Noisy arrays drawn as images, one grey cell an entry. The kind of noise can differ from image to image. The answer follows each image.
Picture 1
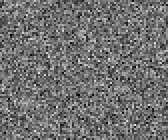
independent entries
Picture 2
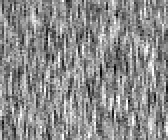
streaked along the columns
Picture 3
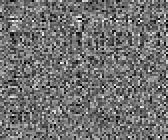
low rank plus noise
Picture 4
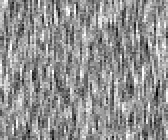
streaked along the columns
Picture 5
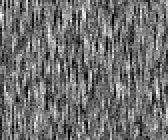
streaked along the columns
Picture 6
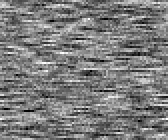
streaked along the rows
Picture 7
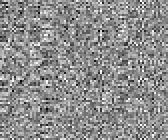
low rank plus noise
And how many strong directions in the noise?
one
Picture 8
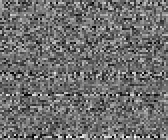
rows of uneven size
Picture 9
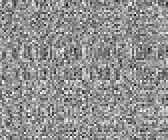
low rank plus noise
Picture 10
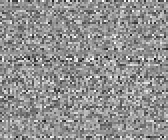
rows of uneven size
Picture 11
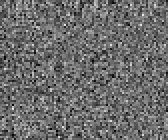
low rank plus noise
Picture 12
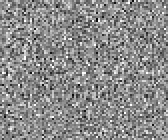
low rank plus noise
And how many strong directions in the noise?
five to eight
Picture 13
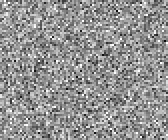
independent entries
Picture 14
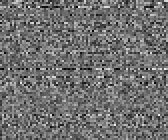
rows of uneven size
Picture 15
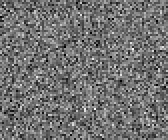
independent entries
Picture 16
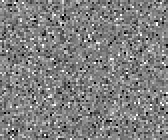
heavy tails
